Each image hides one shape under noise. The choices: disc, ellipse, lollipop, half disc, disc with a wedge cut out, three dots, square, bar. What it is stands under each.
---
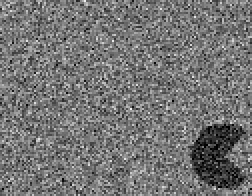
disc with a wedge cut out
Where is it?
bottom right
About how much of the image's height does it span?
a third
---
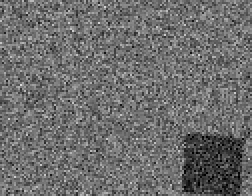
square
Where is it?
bottom right
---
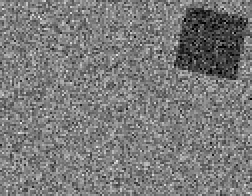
square
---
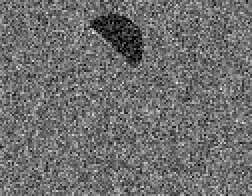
half disc
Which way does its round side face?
up and right
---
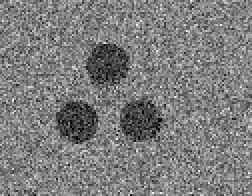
three dots
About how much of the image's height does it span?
half
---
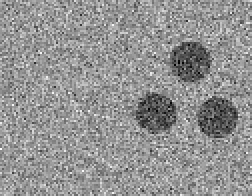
three dots
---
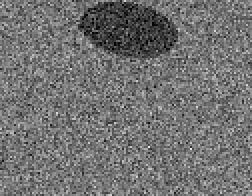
ellipse
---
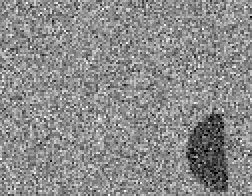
half disc
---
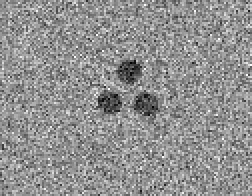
three dots
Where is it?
centre
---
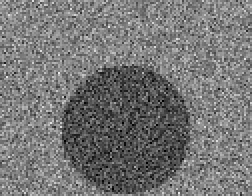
disc
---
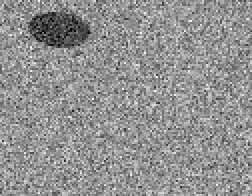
ellipse
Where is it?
top left
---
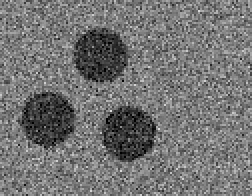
three dots
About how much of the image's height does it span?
two thirds
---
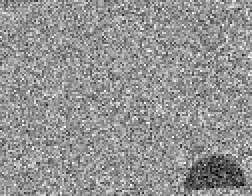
half disc
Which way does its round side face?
up
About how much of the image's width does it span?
a quarter
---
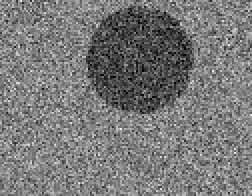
disc
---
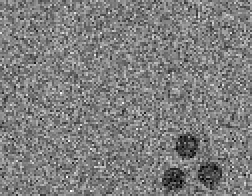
three dots
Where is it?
bottom right
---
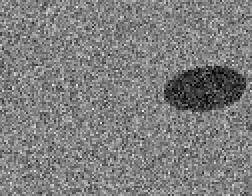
ellipse
